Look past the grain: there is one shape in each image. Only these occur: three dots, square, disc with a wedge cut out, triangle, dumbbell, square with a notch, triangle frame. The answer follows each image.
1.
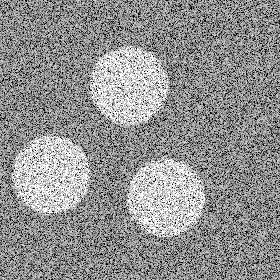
three dots
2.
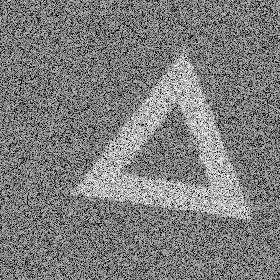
triangle frame
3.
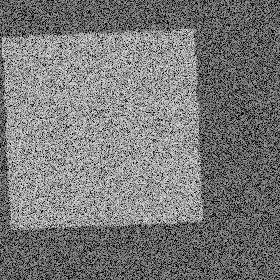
square
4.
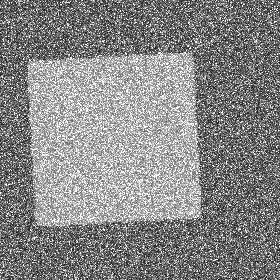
square
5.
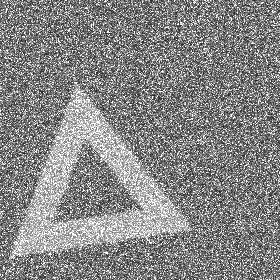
triangle frame
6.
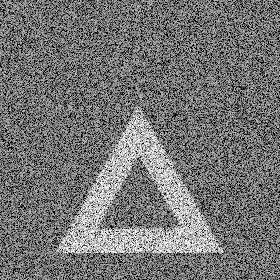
triangle frame
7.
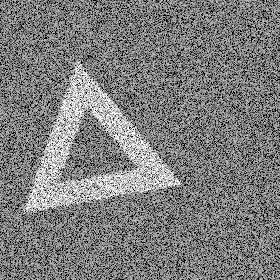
triangle frame
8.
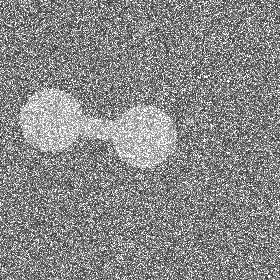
dumbbell
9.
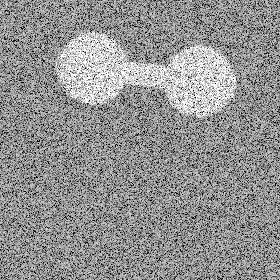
dumbbell
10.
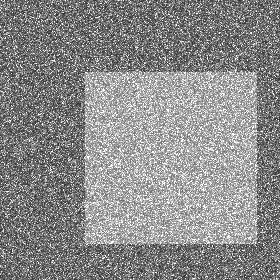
square
